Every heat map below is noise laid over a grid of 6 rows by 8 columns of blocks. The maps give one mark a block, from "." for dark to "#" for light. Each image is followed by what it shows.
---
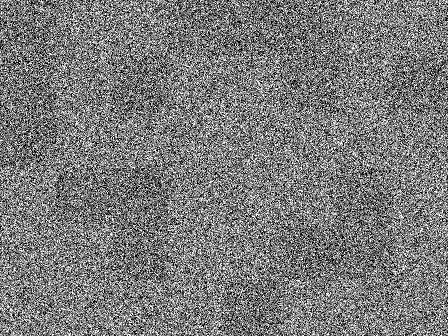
.##...##
.#.##.#.
.#######
#..###.#
##.##..#
####.###
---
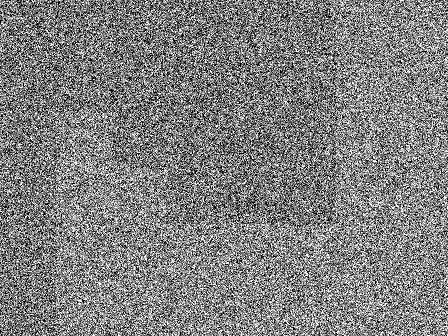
......##
......##
.#....##
.##...##
.#######
.#######
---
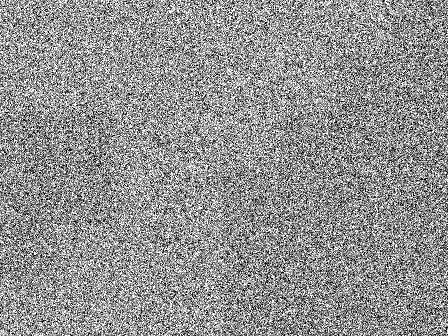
#######.
######..
..###...
..##....
.###....
####....
